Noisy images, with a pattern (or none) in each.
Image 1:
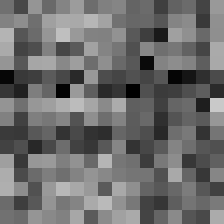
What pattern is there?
bands of rows crossing bands of columns
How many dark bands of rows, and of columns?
2 and 3
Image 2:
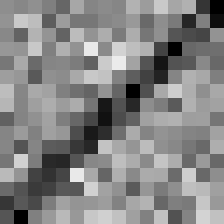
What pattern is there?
a diagonal band
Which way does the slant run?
bottom left to top right
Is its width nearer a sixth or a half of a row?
a sixth
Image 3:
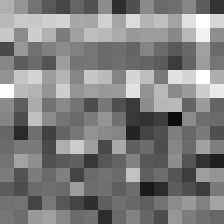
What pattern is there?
bands of rows
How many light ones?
2
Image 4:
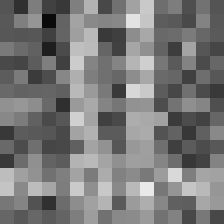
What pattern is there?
bands of rows crossing bands of columns
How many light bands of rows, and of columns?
1 and 2
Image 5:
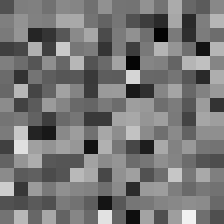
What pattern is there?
only noise
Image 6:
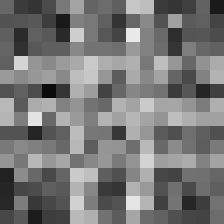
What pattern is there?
bands of rows crossing bands of columns
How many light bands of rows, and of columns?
3 and 2
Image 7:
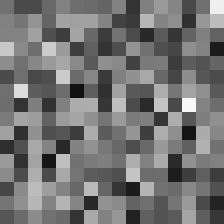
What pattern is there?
only noise
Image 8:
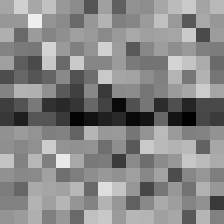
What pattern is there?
one band of rows
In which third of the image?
middle
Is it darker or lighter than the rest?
darker
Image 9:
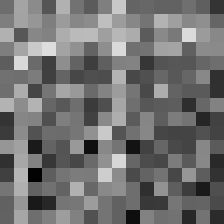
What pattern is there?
bands of rows crossing bands of columns
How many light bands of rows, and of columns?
1 and 3
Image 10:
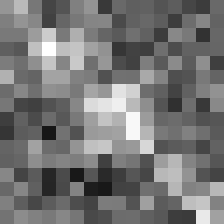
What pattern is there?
blocks along the diagonal
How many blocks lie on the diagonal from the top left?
5
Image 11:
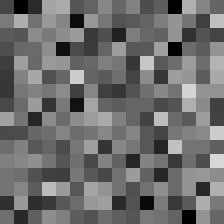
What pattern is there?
only noise
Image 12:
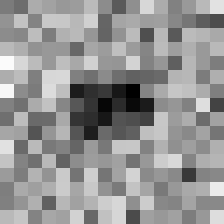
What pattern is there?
one block
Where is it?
centre
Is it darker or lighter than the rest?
darker
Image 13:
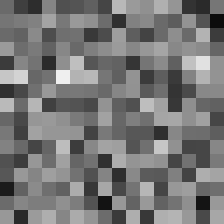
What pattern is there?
only noise
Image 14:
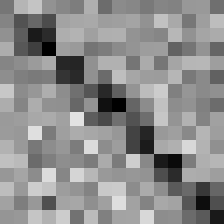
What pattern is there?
blocks along the diagonal
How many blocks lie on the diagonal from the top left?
7
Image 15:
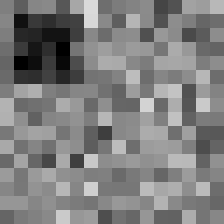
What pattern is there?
one block
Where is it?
top left
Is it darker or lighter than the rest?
darker
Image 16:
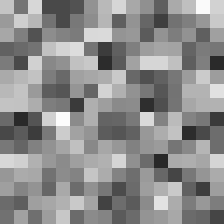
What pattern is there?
a checkerboard
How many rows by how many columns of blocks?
6 by 5
